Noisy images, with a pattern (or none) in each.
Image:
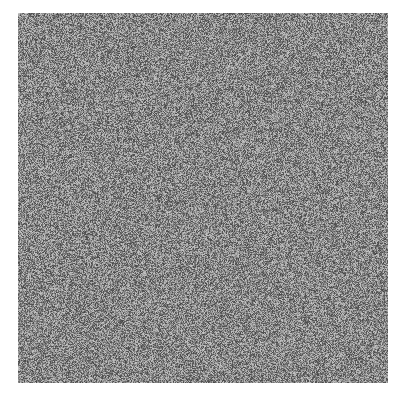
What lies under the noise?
only noise
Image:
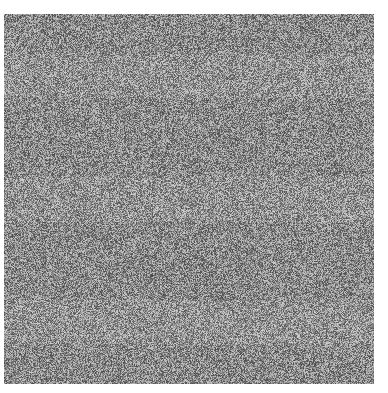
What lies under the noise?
horizontal stripes
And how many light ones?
3
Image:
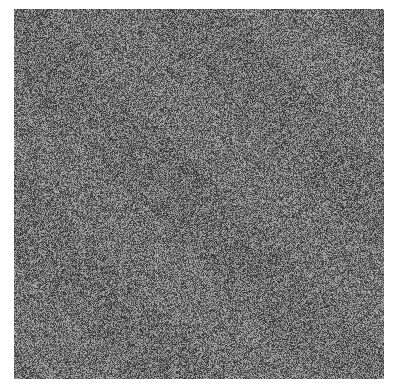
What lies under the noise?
diagonal stripes
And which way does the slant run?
top left to bottom right
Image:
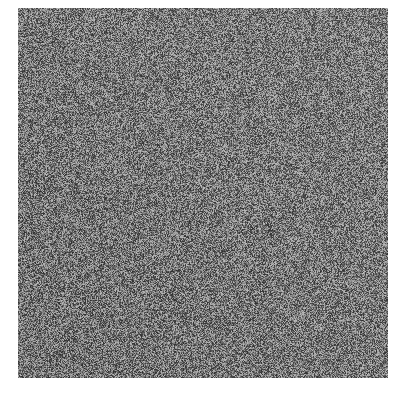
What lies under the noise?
a smooth slope
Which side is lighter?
top right
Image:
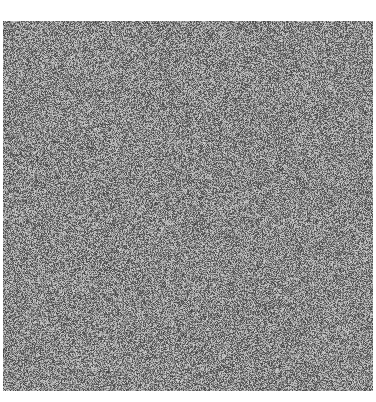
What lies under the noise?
only noise
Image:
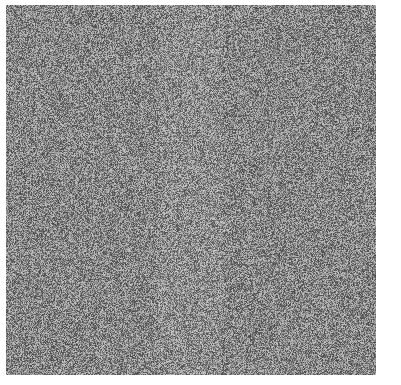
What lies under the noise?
one vertical stripe
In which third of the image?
middle
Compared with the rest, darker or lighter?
lighter
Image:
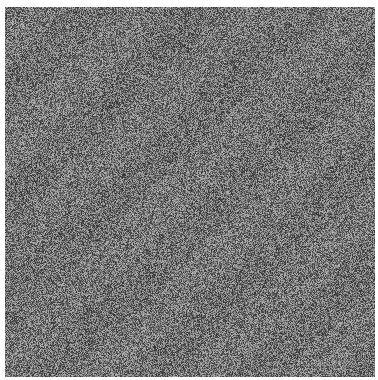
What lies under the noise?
diagonal stripes
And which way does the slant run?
bottom left to top right
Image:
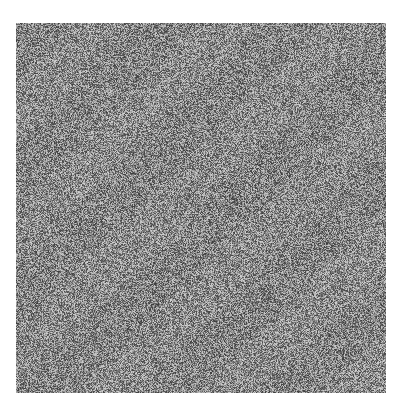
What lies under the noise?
diagonal stripes
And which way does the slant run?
bottom left to top right
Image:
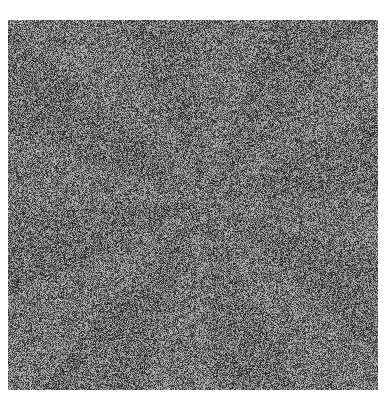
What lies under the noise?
spokes from one point
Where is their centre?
centre
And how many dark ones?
8
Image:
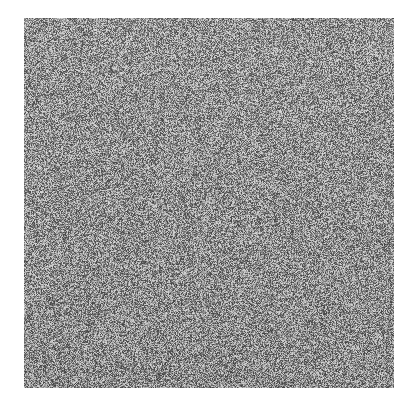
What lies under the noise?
a smooth slope
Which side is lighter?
top
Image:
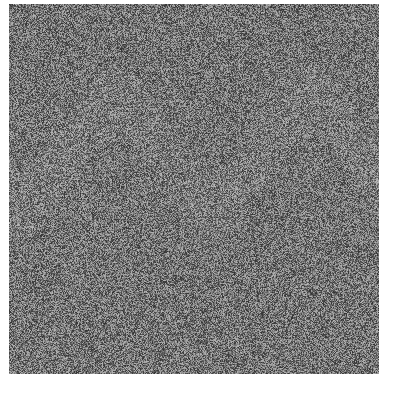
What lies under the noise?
a wavy band
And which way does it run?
left to right
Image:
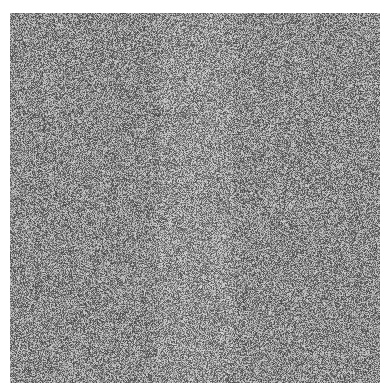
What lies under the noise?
one vertical stripe
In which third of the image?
middle
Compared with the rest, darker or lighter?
lighter
